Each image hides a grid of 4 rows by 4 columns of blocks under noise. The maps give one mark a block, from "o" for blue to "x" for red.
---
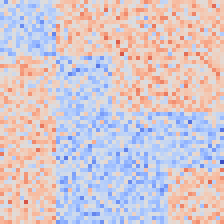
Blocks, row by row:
o x x x
x o x x
x o o o
x o o x
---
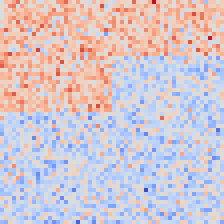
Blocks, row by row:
x x x x
x x o o
o o o o
o o o o
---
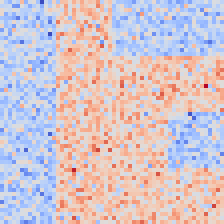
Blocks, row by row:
o x o o
o x x x
o x x o
o x x x
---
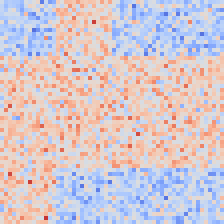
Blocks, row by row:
o x o o
x x x x
x x x x
x o o o
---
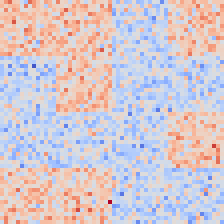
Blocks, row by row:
x x o x
o x o o
o o o x
x x o o
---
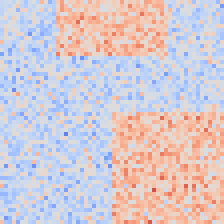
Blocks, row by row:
o x x o
o o o o
o o x x
o o x x
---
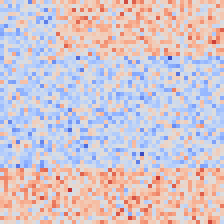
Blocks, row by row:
o x x x
o o o o
o o o o
x x x x
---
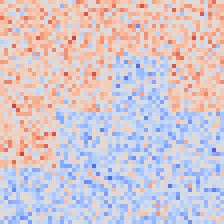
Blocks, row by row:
x x x x
x x o x
x o o o
o o o o
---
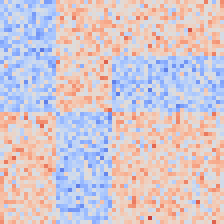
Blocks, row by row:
o x x x
o x o o
x o x x
x o x x
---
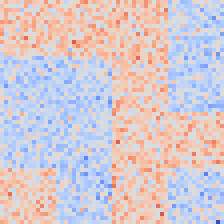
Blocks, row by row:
x x x o
o o x o
o o x x
x o x o
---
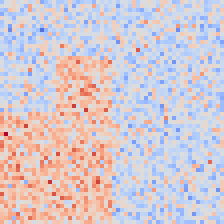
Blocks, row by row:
o o o o
o x o o
x x o o
x x o o
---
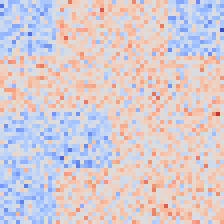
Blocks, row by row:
o x x o
x x x x
o o x x
o x x x
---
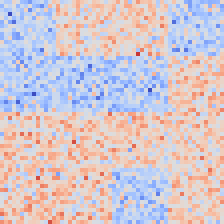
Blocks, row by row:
o x x o
o o o x
x x x x
x x o x
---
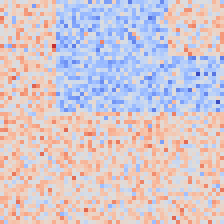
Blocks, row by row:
x o o x
x o o o
x x x x
x x x x
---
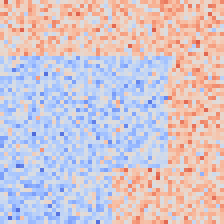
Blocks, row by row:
x x x x
o o o x
o o o x
o o x x
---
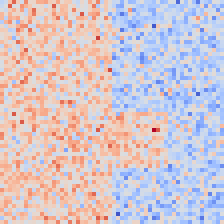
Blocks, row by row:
x x o o
x x o o
x x x o
x x o o
